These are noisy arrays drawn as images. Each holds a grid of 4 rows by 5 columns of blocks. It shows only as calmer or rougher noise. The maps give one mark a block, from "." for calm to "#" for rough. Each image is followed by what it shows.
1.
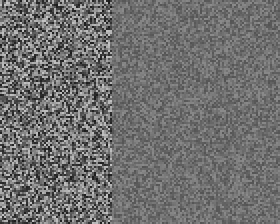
# # . . .
# # . . .
# # . . .
# # . . .
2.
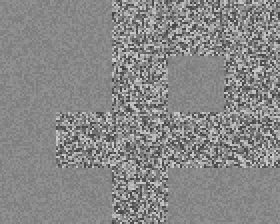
. . # # #
. . # . #
. # # # #
. . # . .
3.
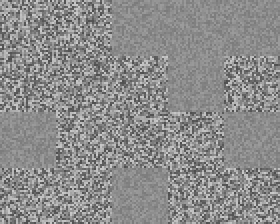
# # . . .
# # # . #
. # # # .
# # . # #
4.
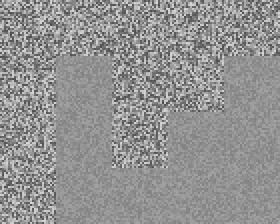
# # # # #
# . # # .
# . # . .
# . . . .
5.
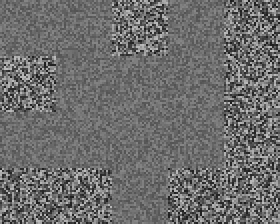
. . # . #
# . . . #
. . . . #
# # . # #
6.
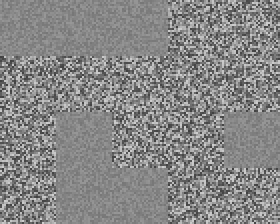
. . . # #
# # # # #
# . # # .
# . . # #
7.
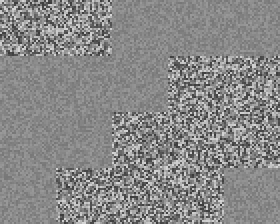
# # . . .
. . . # #
. . # # #
. # # # .
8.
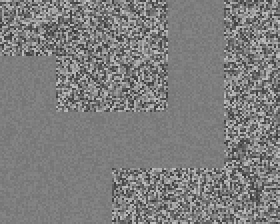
# # # . #
. # # . #
. . . . #
. . # # #
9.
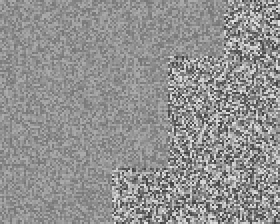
. . . . #
. . . # #
. . . # #
. . # # #
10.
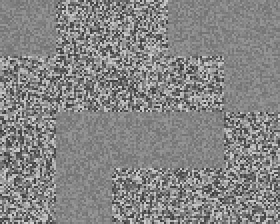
. # # . .
# # # # .
# . . . #
# . # # #
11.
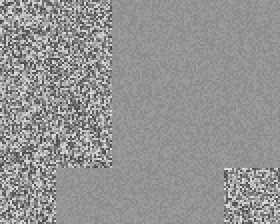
# # . . .
# # . . .
# # . . .
# . . . #
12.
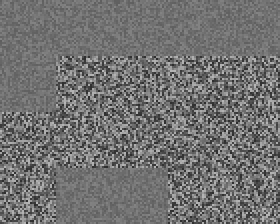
. . . . .
. # # # #
# # # # #
# . . # #
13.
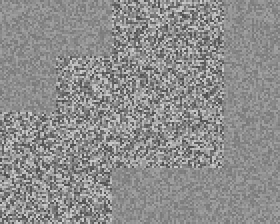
. . # # .
. # # # .
# # # # .
# # . . .
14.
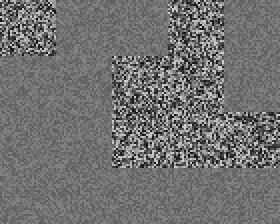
# . . # .
. . # # .
. . # # #
. . . . .
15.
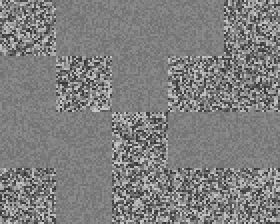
# . . . #
. # . # #
. . # . .
# . # # #
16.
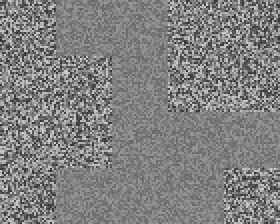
# . . # #
# # . # #
# # . . .
# . . . #
